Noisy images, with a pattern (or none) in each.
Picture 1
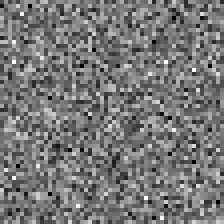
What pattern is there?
only noise
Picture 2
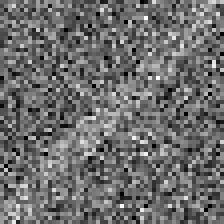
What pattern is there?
a diagonal band
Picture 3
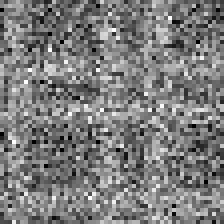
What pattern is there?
bands of rows crossing bands of columns
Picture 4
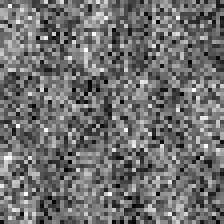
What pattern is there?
a checkerboard
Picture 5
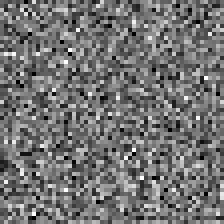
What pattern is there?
only noise
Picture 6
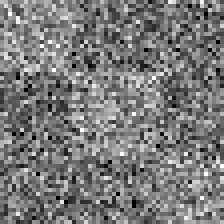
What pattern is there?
blocks along the diagonal
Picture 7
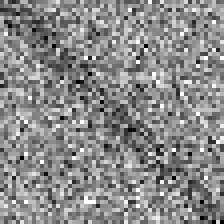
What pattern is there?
a diagonal band
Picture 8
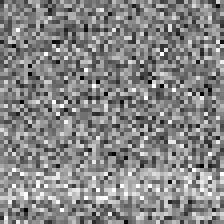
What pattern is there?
one band of rows
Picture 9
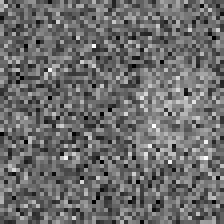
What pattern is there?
one block
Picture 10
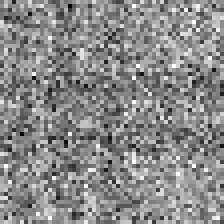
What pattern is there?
bands of rows crossing bands of columns
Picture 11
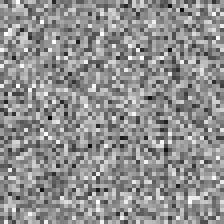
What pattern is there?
only noise
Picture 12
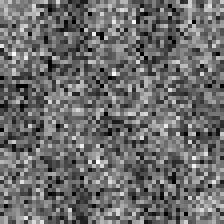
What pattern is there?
a checkerboard
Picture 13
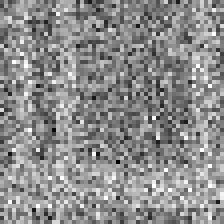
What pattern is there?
bands of rows crossing bands of columns
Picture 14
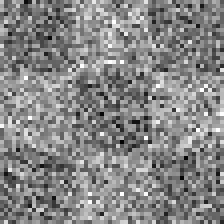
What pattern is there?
a checkerboard
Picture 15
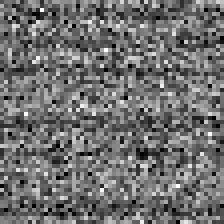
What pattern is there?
bands of rows
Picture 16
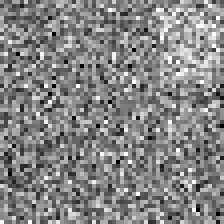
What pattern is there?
one block
